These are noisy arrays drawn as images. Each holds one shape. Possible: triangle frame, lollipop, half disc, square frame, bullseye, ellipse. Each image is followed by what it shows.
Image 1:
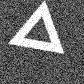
light triangle frame
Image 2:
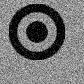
dark bullseye
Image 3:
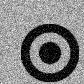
dark bullseye
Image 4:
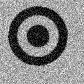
dark bullseye
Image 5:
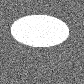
light ellipse
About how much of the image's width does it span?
two thirds
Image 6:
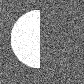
light half disc
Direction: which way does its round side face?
left
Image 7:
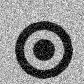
dark bullseye
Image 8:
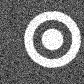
light bullseye
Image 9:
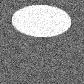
light ellipse
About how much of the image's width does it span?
two thirds
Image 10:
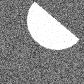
light half disc
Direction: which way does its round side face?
down and left
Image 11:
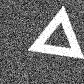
light triangle frame
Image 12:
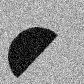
dark half disc
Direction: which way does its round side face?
up and left
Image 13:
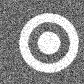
light bullseye
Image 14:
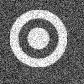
light bullseye
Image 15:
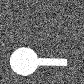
light lollipop
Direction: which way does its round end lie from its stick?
left
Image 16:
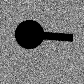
dark lollipop
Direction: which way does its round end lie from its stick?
left
